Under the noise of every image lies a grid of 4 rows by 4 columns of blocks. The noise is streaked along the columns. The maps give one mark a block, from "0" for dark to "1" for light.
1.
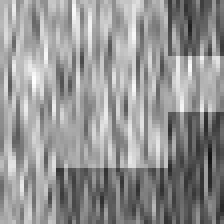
1110
1111
1110
1000
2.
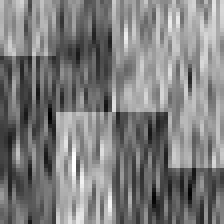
1011
0011
0101
0100
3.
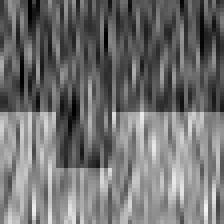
0000
0000
1011
1111
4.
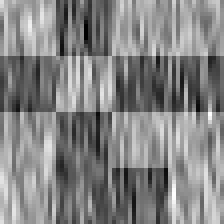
1011
0100
1011
1001
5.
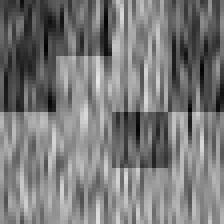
0010
0110
1101
1111
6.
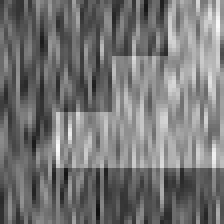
0001
0011
0111
0000
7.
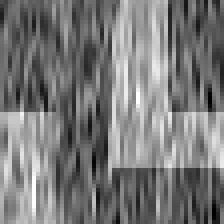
0010
0010
1011
1000
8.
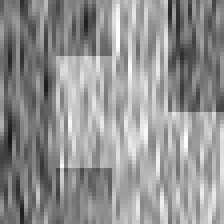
0010
0110
0111
0011
